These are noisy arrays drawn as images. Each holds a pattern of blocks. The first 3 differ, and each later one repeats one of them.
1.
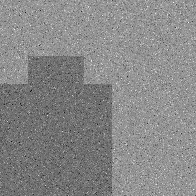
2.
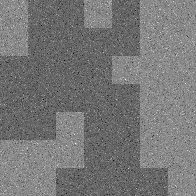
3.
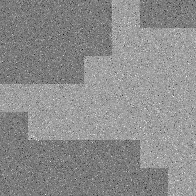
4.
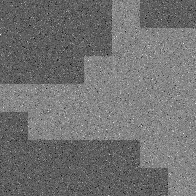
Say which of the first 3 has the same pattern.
3
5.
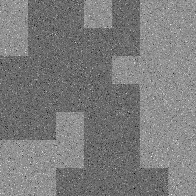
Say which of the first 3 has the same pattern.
2
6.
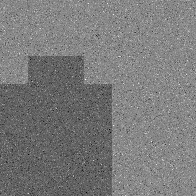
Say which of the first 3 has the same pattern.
1
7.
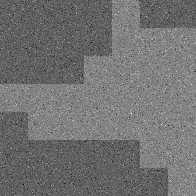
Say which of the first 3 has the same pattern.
3
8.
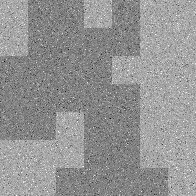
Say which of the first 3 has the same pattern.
2
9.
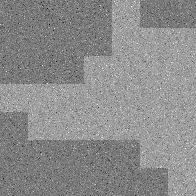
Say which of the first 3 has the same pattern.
3
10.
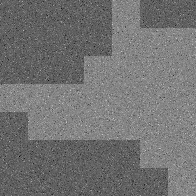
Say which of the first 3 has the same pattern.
3
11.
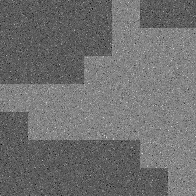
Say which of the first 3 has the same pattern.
3
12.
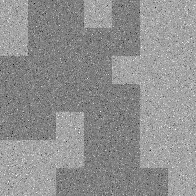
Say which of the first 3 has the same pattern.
2
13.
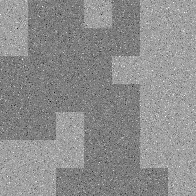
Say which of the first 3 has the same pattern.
2
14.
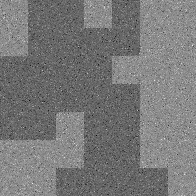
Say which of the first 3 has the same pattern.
2
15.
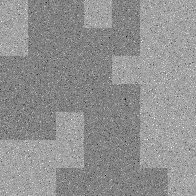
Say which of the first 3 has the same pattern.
2
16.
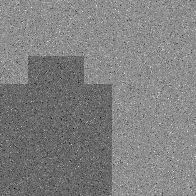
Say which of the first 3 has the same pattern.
1
